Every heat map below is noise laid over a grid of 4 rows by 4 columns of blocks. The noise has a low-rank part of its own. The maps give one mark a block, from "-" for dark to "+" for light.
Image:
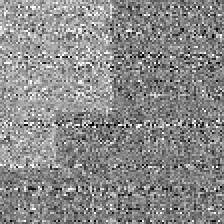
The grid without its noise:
+ + - -
+ + - -
+ - - -
- - - -
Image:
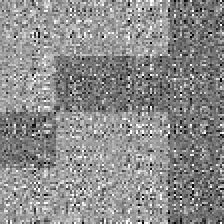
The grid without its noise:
+ + + -
+ - - -
- + + -
+ + + -
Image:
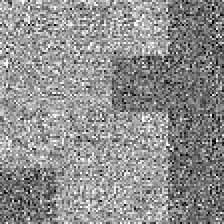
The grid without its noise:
+ + + -
+ + - -
+ + + -
- + + -
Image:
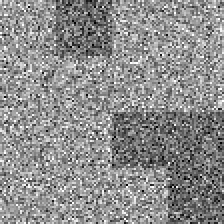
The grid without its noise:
+ - + +
+ + + +
+ + - -
+ + + -
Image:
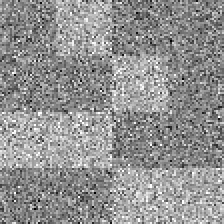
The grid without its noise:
- + - -
- - + -
+ + - -
- - + +
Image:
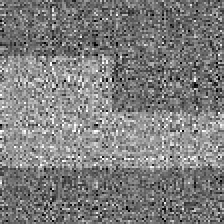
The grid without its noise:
- - - -
+ + - -
+ + + +
- - - -
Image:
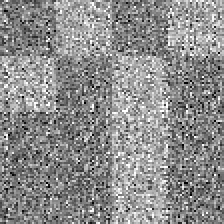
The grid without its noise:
- + - +
+ - + -
- - + -
- - + -
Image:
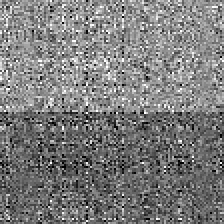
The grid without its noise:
+ + + +
+ + + +
- - - -
- - - -
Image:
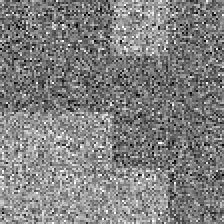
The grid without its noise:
- - + -
- - - -
+ + - -
+ + + -
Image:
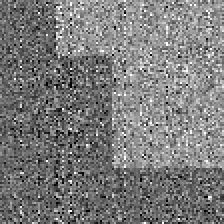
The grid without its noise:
- + + +
- - + +
- - + +
- - - -
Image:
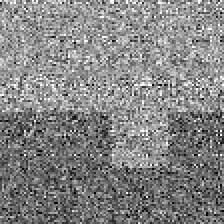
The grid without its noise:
+ + + +
+ + + +
- - + -
- - - -
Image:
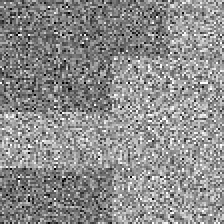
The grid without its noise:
- - - +
- - + +
+ + + +
- - + +
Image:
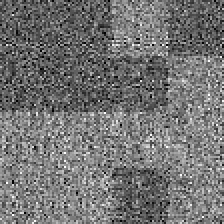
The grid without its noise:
- - + -
- - - +
+ + + +
+ + - +
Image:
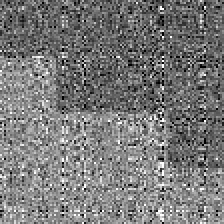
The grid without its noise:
- - - -
+ - - -
+ + + -
+ + + +
